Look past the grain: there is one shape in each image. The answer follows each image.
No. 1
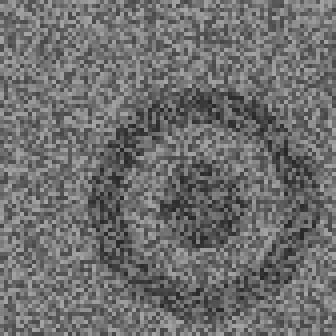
bullseye
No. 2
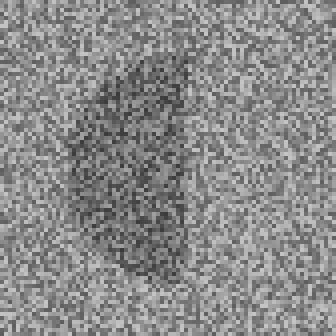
half disc
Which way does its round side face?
left
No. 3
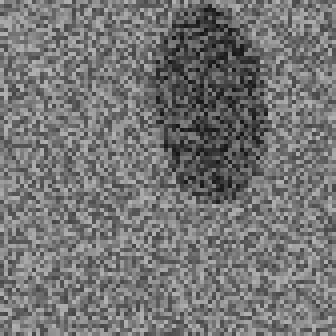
ellipse
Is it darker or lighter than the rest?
darker
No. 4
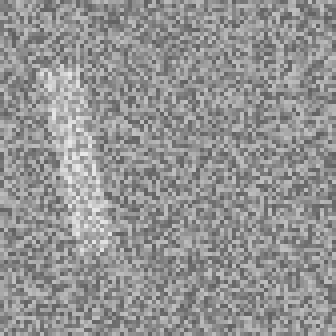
bar
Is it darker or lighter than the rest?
lighter
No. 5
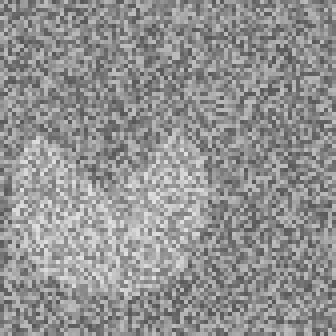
disc with a wedge cut out
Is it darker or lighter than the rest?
lighter
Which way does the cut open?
up
